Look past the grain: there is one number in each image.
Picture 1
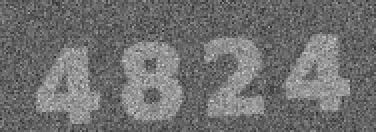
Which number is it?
4824
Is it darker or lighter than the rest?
lighter
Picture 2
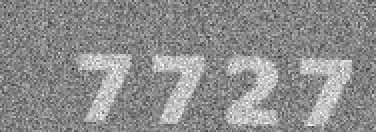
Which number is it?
7727
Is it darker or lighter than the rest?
lighter
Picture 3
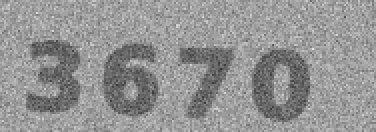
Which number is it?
3670
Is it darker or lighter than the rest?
darker
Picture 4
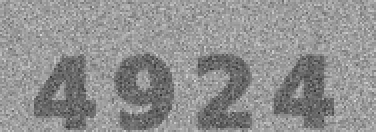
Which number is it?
4924
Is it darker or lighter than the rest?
darker
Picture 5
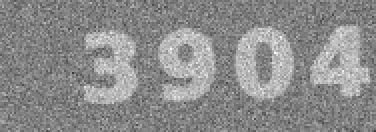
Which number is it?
3904
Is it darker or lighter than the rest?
lighter
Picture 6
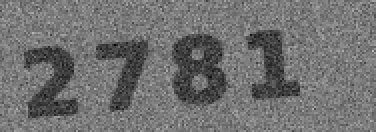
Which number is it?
2781
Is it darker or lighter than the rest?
darker
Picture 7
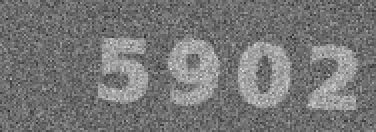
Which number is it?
5902
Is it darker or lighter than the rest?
lighter
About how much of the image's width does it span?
two thirds
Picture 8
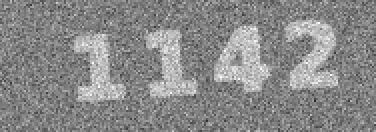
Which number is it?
1142
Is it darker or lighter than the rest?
lighter
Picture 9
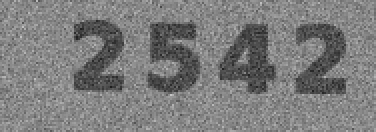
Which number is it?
2542
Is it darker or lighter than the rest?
darker
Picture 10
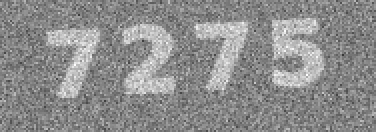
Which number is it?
7275
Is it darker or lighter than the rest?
lighter
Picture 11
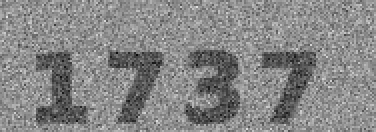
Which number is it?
1737
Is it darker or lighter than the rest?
darker
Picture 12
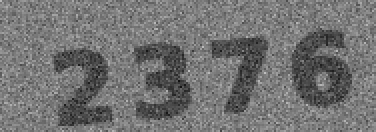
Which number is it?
2376
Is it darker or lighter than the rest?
darker
